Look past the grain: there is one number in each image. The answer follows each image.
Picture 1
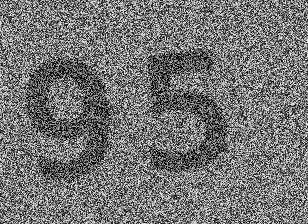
95
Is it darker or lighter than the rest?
darker
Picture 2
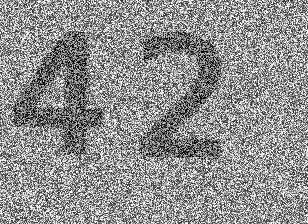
42
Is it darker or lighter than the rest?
darker
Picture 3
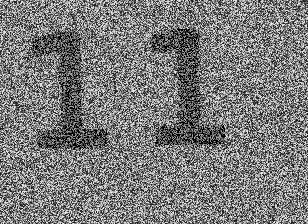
11
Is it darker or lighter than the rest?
darker
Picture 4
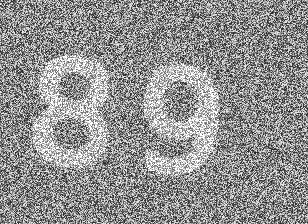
89
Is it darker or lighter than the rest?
lighter
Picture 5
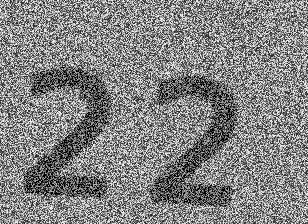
22
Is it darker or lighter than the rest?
darker
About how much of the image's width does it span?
two thirds
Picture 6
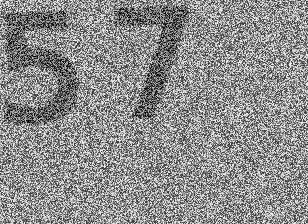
57
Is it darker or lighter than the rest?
darker
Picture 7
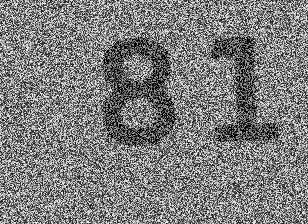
81
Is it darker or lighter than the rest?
darker
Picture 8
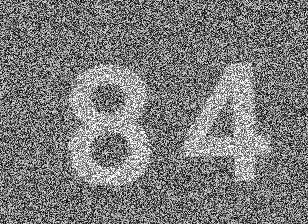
84
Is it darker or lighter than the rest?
lighter
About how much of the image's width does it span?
two thirds
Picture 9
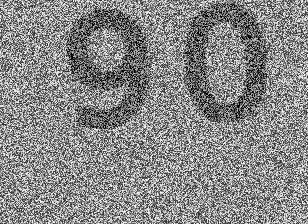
90
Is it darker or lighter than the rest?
darker
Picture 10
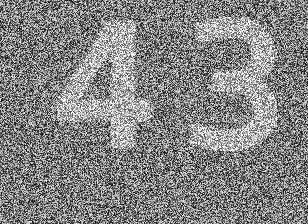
43
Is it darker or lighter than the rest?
lighter
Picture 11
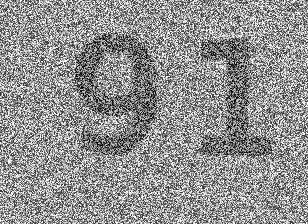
91
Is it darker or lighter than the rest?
darker
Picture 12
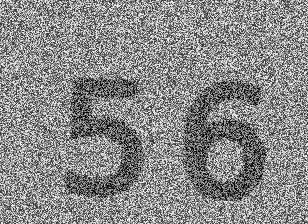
56
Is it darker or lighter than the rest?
darker
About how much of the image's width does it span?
two thirds
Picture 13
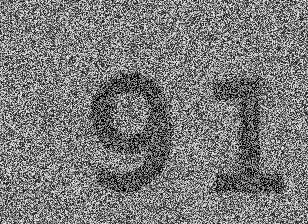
91
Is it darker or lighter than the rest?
darker
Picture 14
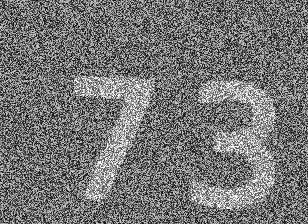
73
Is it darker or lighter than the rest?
lighter
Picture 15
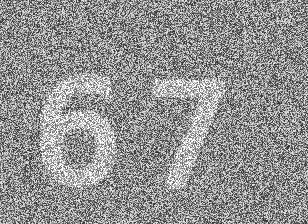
67
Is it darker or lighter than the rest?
lighter
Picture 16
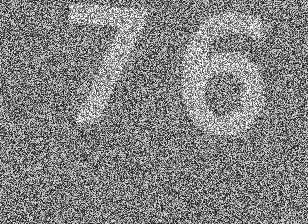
76
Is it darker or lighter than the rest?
lighter
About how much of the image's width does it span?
two thirds
